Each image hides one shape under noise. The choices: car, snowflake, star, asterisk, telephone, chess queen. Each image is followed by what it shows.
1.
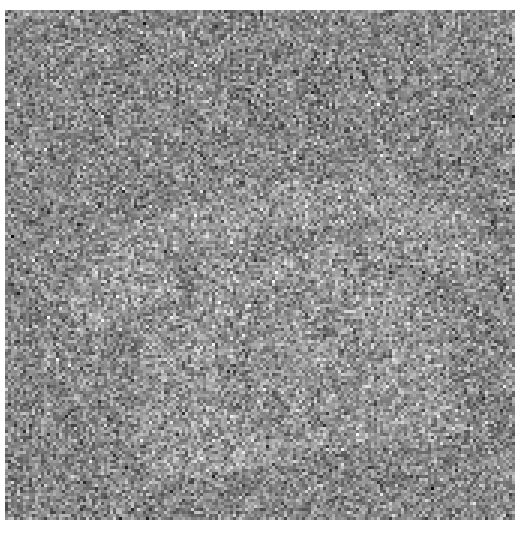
telephone
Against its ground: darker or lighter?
lighter
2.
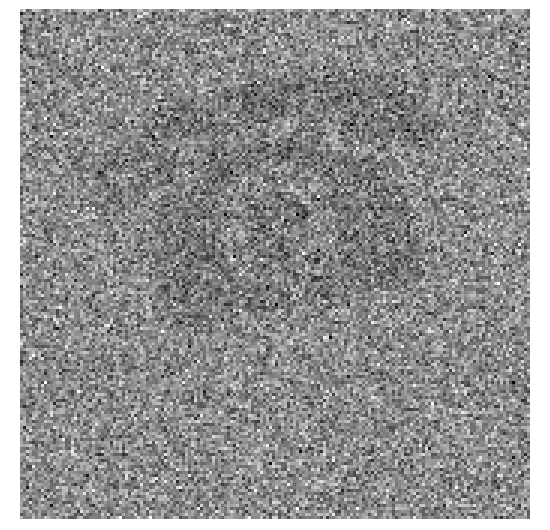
telephone
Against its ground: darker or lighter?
darker
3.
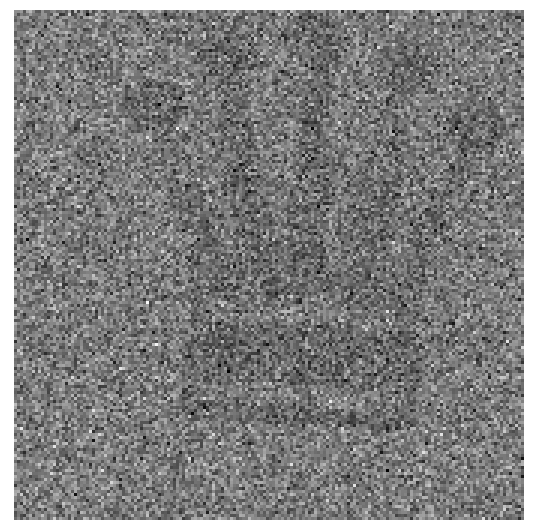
chess queen
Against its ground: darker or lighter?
darker
